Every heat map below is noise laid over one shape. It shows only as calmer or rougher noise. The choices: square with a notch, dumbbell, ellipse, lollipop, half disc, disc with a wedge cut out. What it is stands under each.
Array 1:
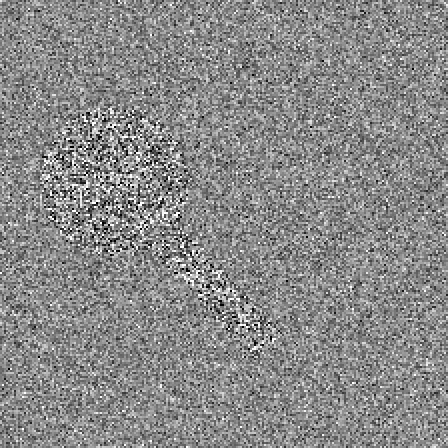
lollipop
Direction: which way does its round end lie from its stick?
up and left
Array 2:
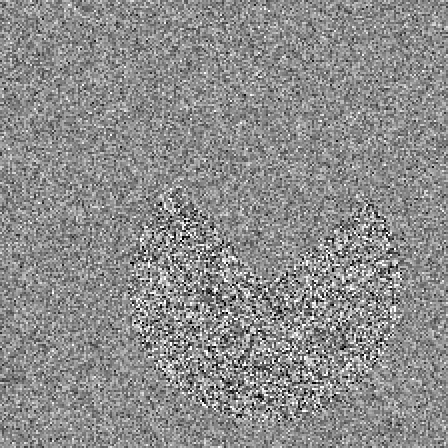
disc with a wedge cut out
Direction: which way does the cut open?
up
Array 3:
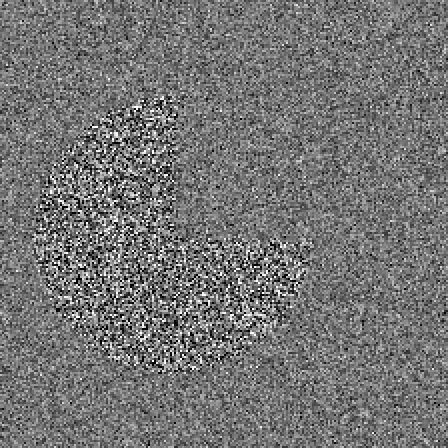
disc with a wedge cut out
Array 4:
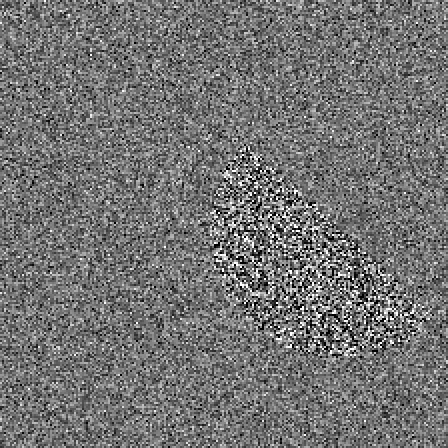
half disc
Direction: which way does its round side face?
down and left
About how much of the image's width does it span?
half
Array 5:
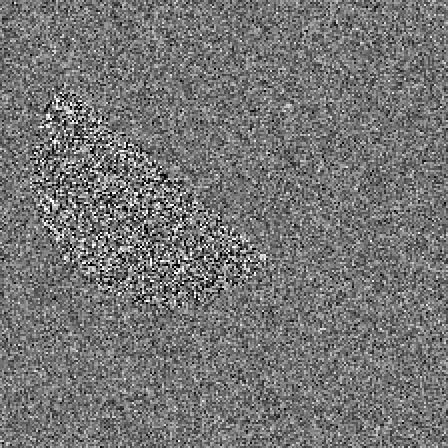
half disc
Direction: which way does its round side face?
down and left
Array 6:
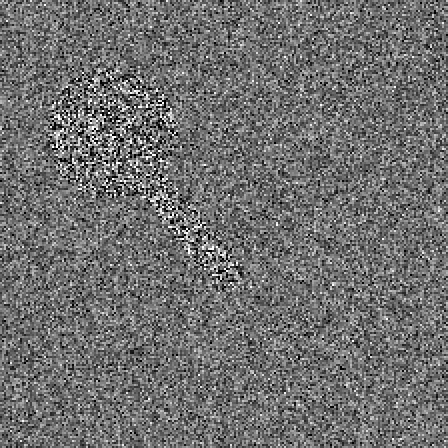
lollipop
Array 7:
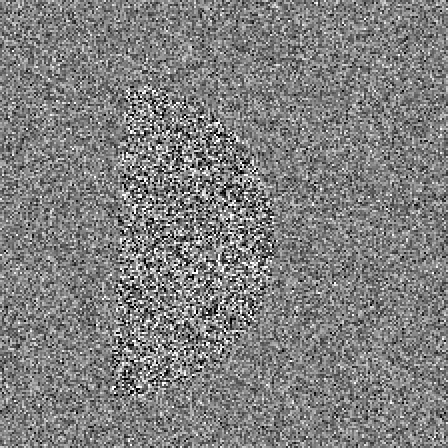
half disc
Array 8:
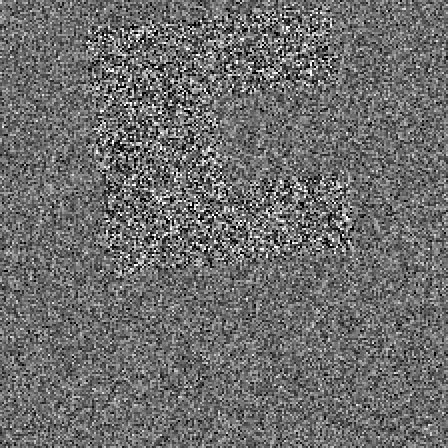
square with a notch
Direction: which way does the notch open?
right
